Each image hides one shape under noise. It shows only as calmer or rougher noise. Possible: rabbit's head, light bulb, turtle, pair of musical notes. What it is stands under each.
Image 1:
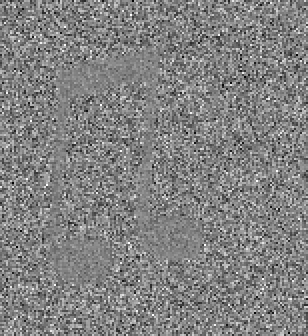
calm pair of musical notes
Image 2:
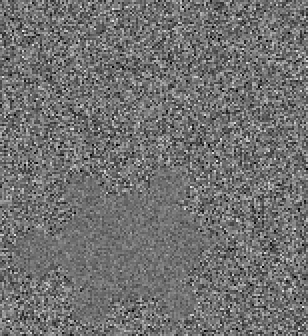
calm turtle
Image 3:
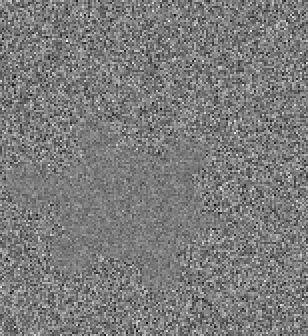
calm turtle
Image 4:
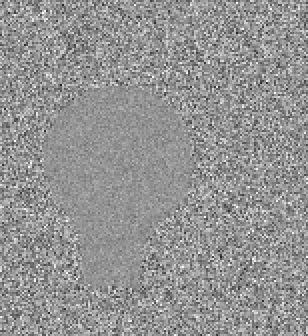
calm light bulb
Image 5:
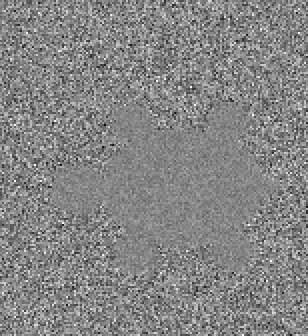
calm turtle
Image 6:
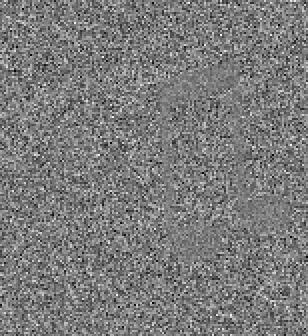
calm pair of musical notes
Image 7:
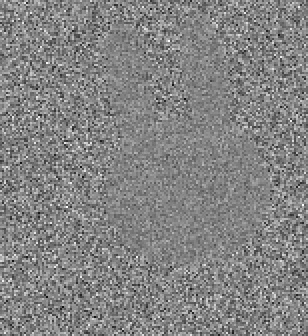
calm rabbit's head
